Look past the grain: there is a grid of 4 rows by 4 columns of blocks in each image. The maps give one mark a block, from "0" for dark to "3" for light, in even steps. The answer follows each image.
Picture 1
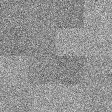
1103
0133
3102
2332
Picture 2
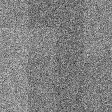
2002
3202
3101
3101
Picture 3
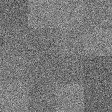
0332
1123
2110
3130
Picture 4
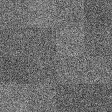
2320
1131
0122
3200
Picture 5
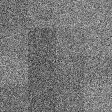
1233
2023
3012
1013
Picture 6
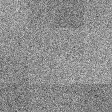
3102
2223
1233
0110
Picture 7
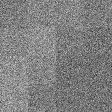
1221
2310
3200
3100
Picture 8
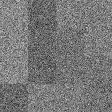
3022
3012
3011
0221
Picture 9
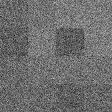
1233
0303
1222
1101
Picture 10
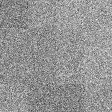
0233
1123
1123
2002
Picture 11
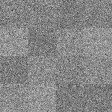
1101
3023
0212
2300
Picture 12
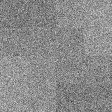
0023
1113
3211
3200
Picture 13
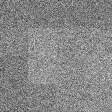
0000
1322
0323
0122
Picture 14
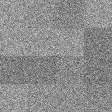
3213
3330
0010
3221
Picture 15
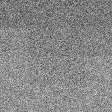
0000
2111
3223
3333
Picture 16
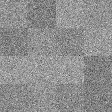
2032
0213
3330
1210
